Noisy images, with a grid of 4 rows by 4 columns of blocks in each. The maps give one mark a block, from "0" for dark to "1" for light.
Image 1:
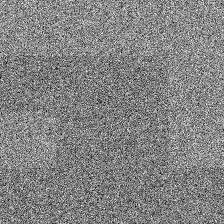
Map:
1 1 1 1
0 0 0 1
1 0 0 1
0 0 0 0
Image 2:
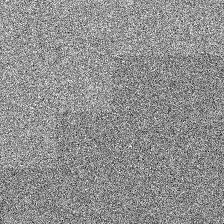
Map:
1 1 1 1
1 1 0 0
1 0 0 0
0 0 0 0
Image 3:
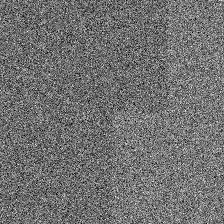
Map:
0 0 0 1
0 0 0 1
0 0 1 1
0 0 1 1
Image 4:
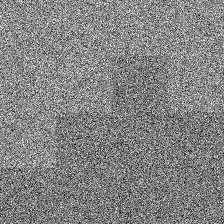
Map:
1 1 1 1
1 1 0 1
1 0 0 0
0 0 0 0
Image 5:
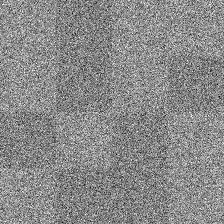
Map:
1 0 1 1
1 0 1 0
0 1 0 1
1 0 0 1
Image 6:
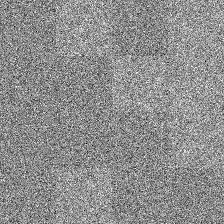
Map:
0 1 0 1
0 0 1 1
0 0 0 1
0 1 0 0
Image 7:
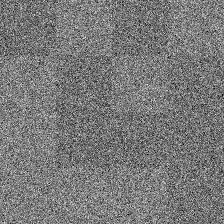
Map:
0 1 0 1
1 0 1 0
1 0 0 0
1 1 1 0
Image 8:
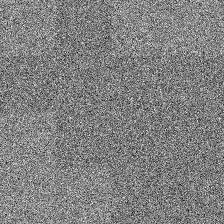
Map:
1 0 1 1
0 0 0 0
1 0 0 0
1 1 0 0
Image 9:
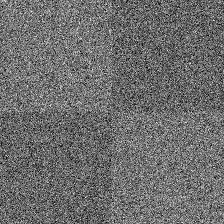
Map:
1 1 0 0
1 1 0 0
0 0 1 1
0 0 1 1
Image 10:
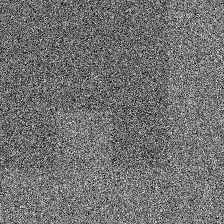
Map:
0 0 0 1
0 0 0 1
0 1 0 1
1 1 1 1
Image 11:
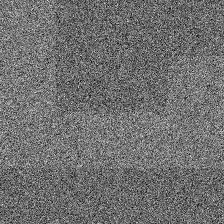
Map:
1 0 0 0
1 0 0 1
1 1 1 1
0 0 0 0
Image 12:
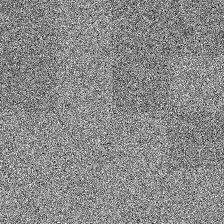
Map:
0 1 0 0
0 1 0 1
1 1 1 0
1 1 1 1
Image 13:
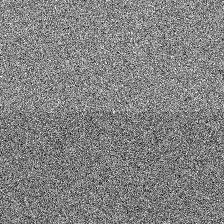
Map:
1 1 1 1
1 1 1 1
0 0 0 0
0 0 0 0
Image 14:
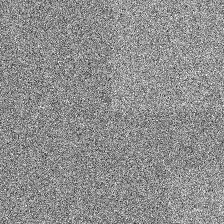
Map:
0 0 1 1
0 0 1 1
0 0 0 0
0 0 0 1
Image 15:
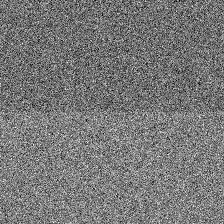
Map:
0 0 0 0
0 0 0 0
1 1 1 1
1 1 1 1
